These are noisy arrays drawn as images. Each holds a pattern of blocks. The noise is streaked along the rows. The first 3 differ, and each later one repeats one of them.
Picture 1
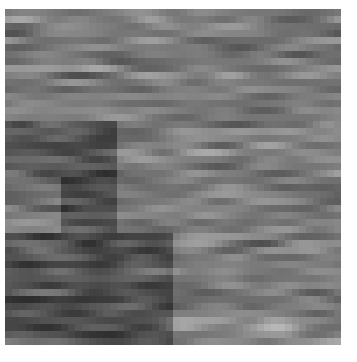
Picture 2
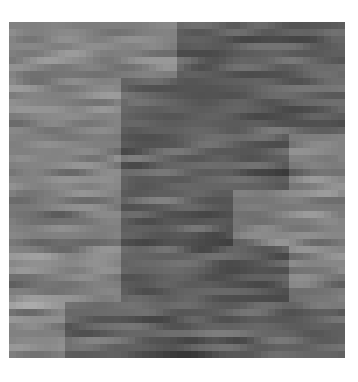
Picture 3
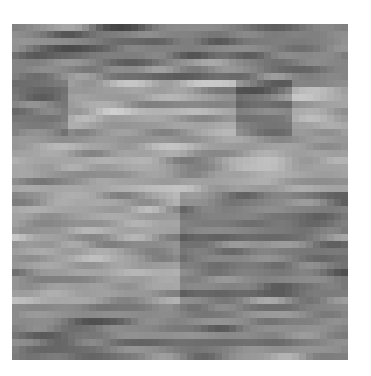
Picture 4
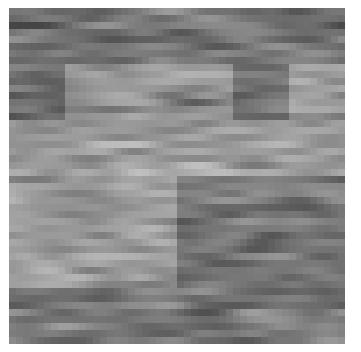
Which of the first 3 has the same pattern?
3
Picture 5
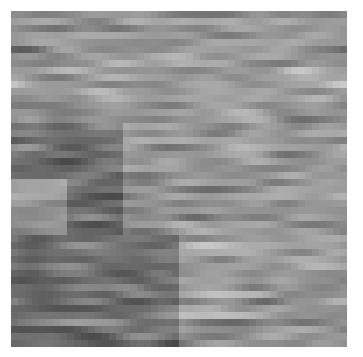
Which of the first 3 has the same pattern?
1
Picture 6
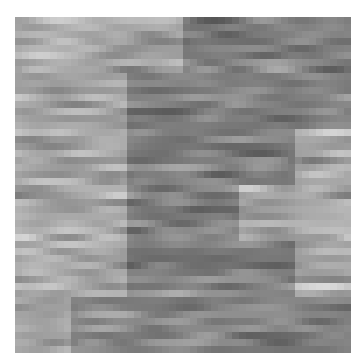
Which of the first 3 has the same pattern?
2
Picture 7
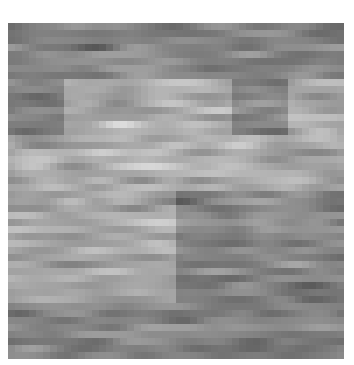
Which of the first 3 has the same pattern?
3
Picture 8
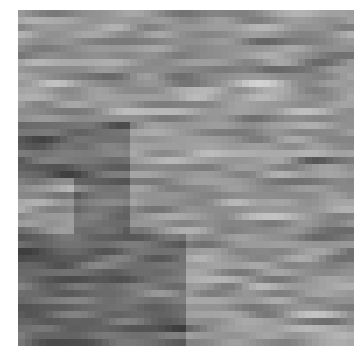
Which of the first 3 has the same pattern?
1
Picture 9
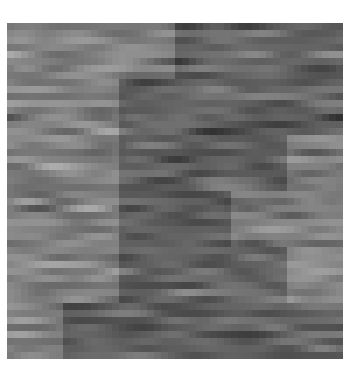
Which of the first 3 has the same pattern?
2
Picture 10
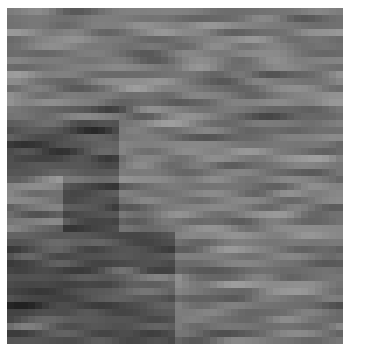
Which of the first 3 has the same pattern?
1
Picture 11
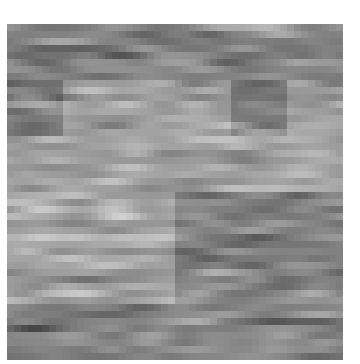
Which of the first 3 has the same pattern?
3
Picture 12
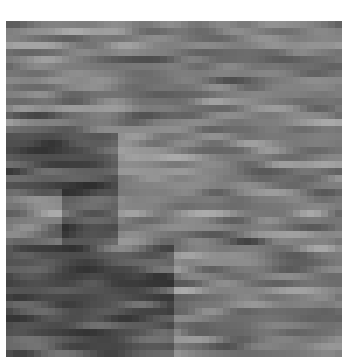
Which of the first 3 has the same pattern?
1
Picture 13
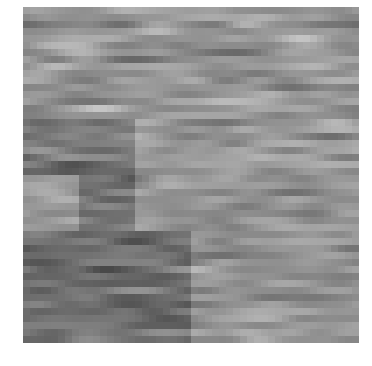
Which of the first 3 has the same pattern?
1
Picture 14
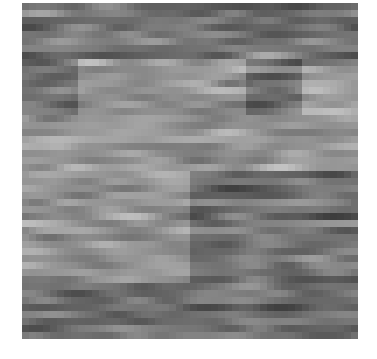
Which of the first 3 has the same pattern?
3
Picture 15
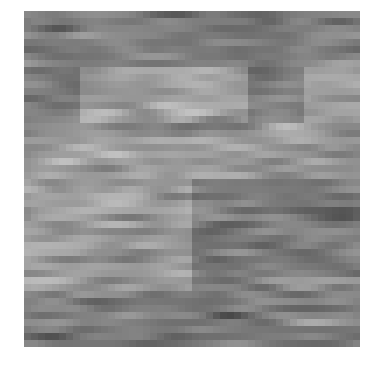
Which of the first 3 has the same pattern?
3
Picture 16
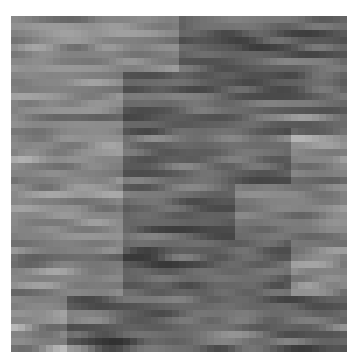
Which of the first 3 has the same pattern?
2
